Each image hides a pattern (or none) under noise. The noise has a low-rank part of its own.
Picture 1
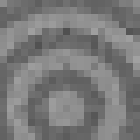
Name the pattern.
rings round one point
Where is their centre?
bottom middle
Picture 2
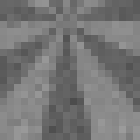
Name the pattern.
spokes from one point
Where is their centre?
top middle
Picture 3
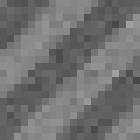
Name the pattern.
diagonal stripes
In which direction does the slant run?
bottom left to top right
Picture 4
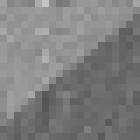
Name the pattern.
a sharp edge
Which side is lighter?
top left
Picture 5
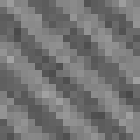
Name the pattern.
diagonal stripes
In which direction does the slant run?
top left to bottom right
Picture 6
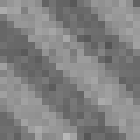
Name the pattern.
diagonal stripes
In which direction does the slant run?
top left to bottom right
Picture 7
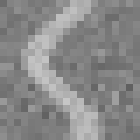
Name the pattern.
a wavy band
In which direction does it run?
top to bottom
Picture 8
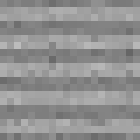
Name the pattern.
horizontal stripes
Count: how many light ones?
5
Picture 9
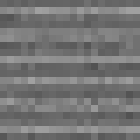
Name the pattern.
horizontal stripes
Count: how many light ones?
6
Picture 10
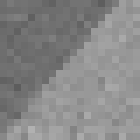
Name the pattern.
a sharp edge
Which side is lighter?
bottom right
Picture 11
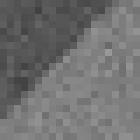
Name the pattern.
a sharp edge
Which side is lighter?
bottom right
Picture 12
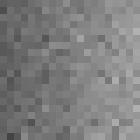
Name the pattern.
a smooth slope
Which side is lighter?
right
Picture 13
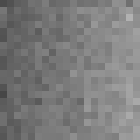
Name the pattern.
a smooth slope
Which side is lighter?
right
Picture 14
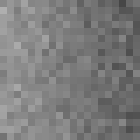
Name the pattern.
a smooth slope
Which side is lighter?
left
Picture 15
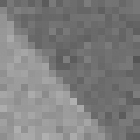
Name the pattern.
a sharp edge
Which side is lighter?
bottom left
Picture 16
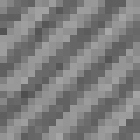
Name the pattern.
diagonal stripes
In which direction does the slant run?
bottom left to top right
